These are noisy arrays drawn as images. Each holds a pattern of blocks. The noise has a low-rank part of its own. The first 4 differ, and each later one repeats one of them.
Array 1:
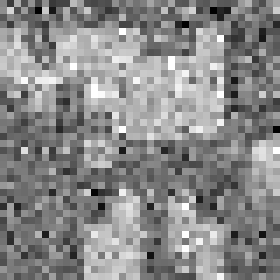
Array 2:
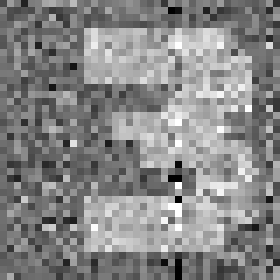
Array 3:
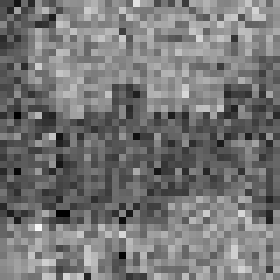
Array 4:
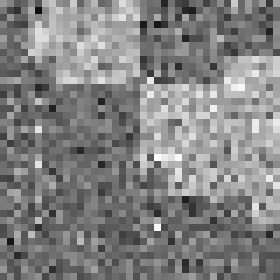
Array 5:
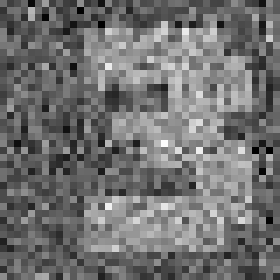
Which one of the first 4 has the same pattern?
2
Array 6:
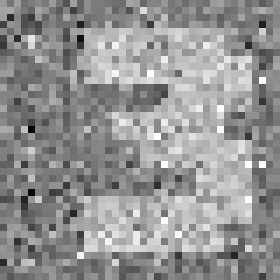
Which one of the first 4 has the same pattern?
2
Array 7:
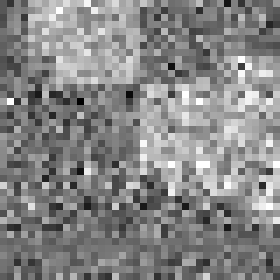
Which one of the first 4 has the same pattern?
4
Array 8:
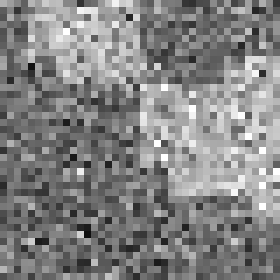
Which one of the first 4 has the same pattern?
4
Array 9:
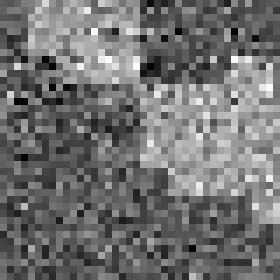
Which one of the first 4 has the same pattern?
4
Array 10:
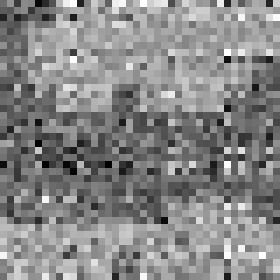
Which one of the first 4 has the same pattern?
3
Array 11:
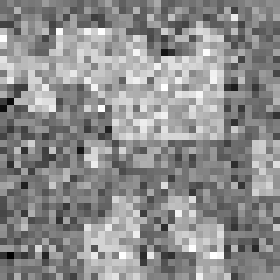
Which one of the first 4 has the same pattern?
1
